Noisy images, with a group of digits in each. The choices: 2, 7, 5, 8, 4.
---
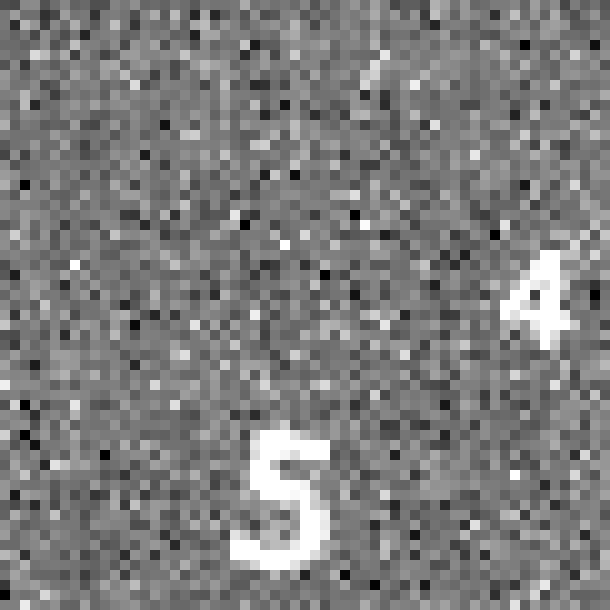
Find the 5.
bottom middle
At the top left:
nothing
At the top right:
nothing
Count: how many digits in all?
2
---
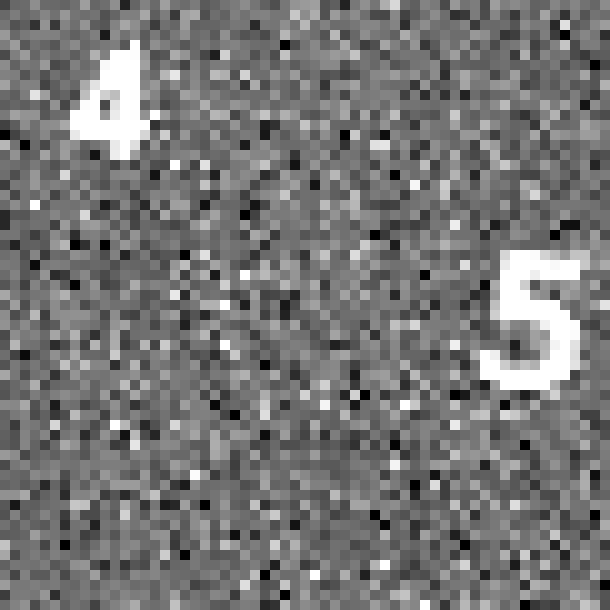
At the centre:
nothing
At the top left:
4
